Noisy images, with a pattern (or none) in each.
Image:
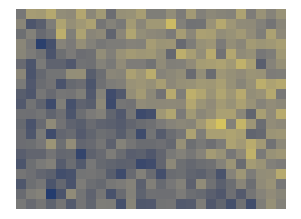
a sharp edge
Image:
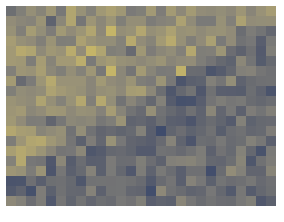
a sharp edge
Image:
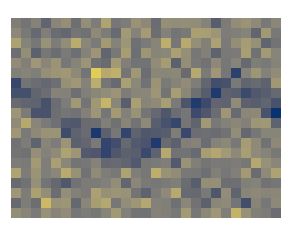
a wavy band
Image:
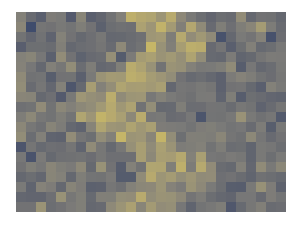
a wavy band
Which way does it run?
top to bottom
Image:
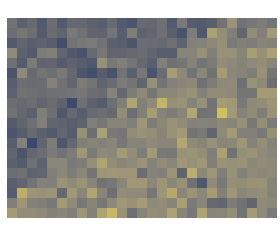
a sharp edge
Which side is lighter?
bottom right
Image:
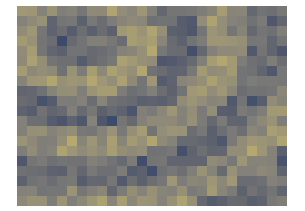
rings round one point
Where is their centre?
top left
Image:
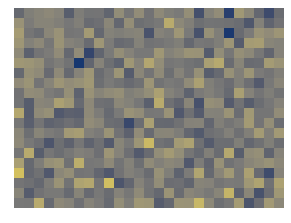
only noise
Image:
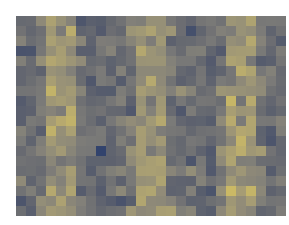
vertical stripes
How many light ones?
3
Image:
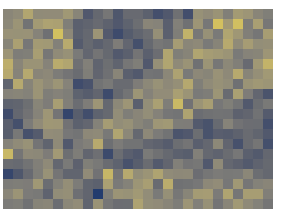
spokes from one point
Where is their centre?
bottom left
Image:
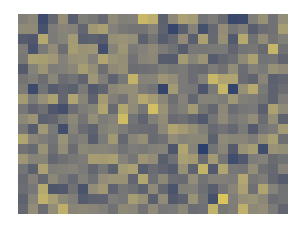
only noise
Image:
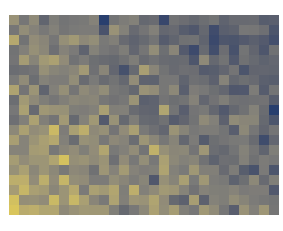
a smooth slope
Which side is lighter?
bottom left
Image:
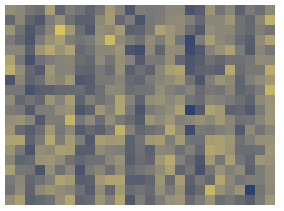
vertical stripes
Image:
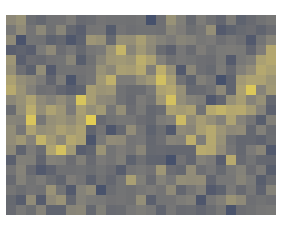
a wavy band
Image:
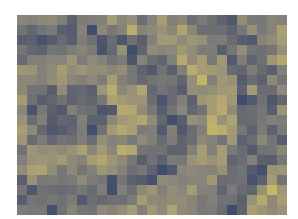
rings round one point
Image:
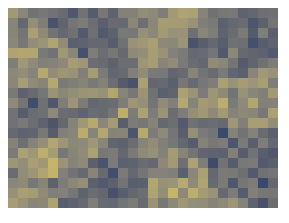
spokes from one point
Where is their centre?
centre
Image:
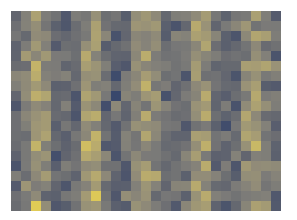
vertical stripes
